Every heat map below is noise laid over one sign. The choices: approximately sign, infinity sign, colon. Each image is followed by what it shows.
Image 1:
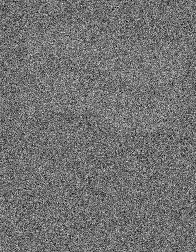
approximately sign
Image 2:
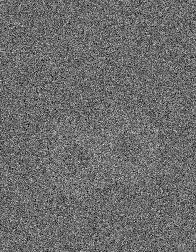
infinity sign
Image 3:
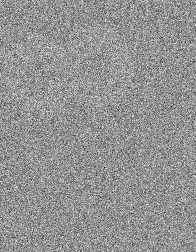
infinity sign
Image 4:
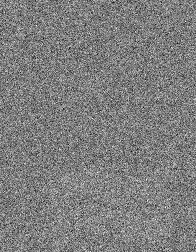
approximately sign
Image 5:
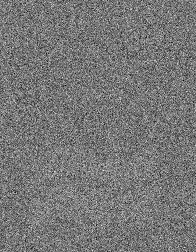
approximately sign
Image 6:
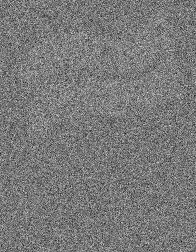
approximately sign
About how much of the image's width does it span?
nearly all
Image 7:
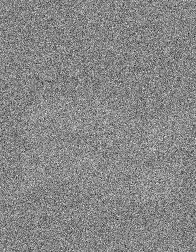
approximately sign
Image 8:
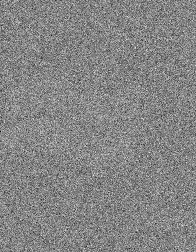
approximately sign
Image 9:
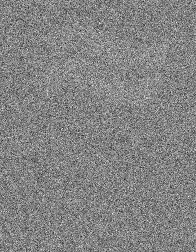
approximately sign
